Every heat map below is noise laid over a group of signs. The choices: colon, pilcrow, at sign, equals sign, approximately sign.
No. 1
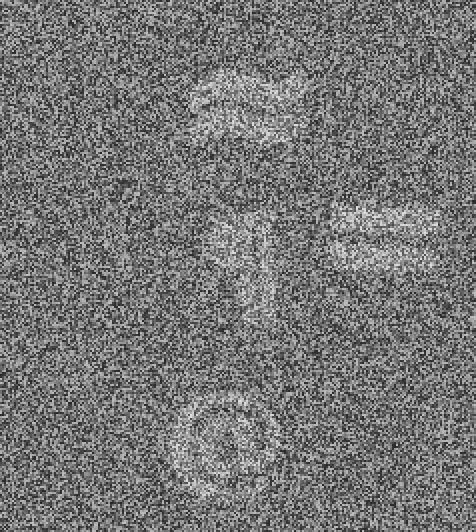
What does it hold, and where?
top middle: approximately sign; centre: pilcrow; middle right: equals sign; bottom middle: at sign
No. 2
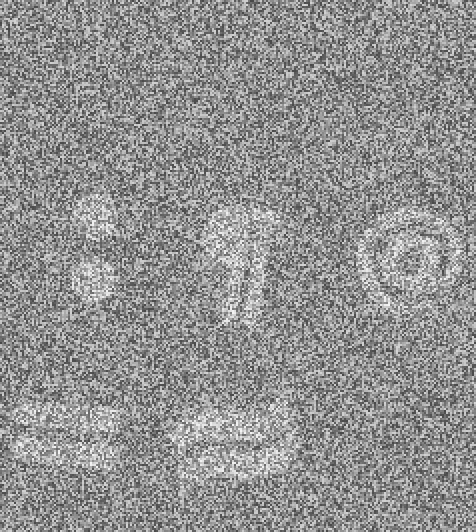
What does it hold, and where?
middle left: colon; centre: pilcrow; middle right: at sign; bottom left: equals sign; bottom middle: approximately sign
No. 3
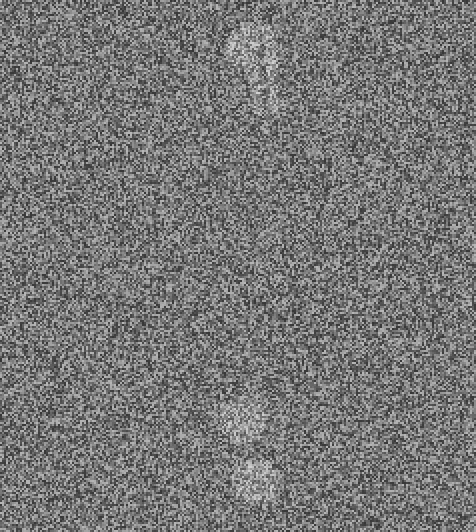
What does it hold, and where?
top middle: pilcrow; bottom middle: colon
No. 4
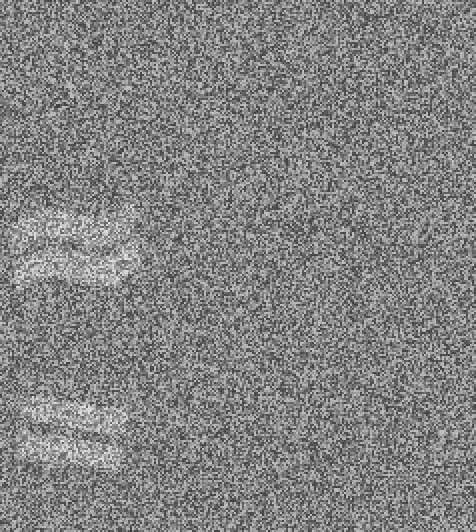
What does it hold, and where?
middle left: approximately sign; bottom left: equals sign
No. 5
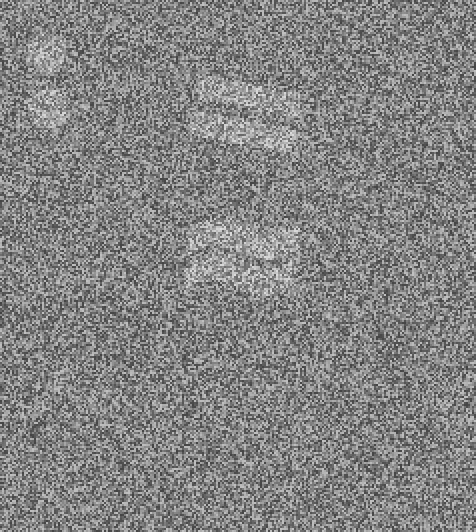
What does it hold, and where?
top left: colon; top middle: equals sign; centre: approximately sign
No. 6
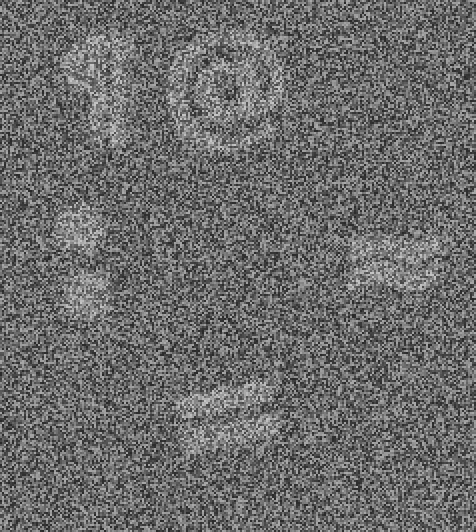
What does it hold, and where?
top left: pilcrow; top middle: at sign; middle left: colon; middle right: approximately sign; bottom middle: equals sign
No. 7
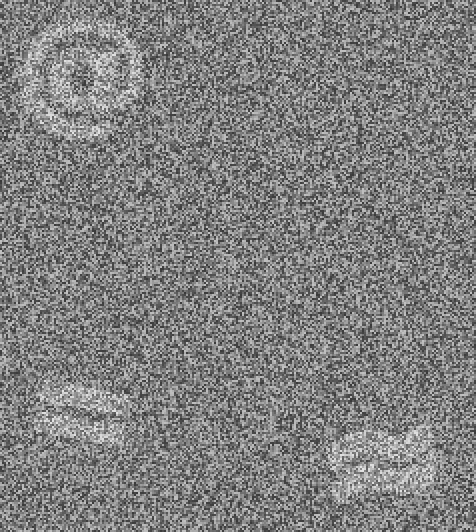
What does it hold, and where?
top left: at sign; bottom left: equals sign; bottom right: approximately sign
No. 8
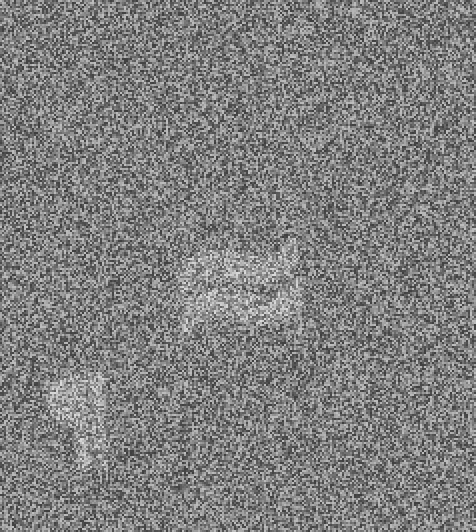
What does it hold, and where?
centre: approximately sign; bottom left: pilcrow
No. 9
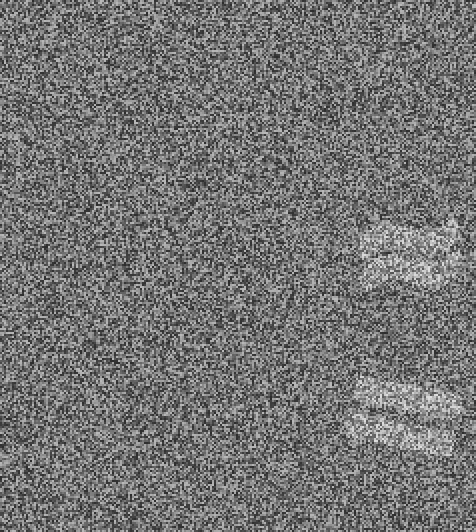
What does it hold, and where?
middle right: approximately sign; bottom right: equals sign
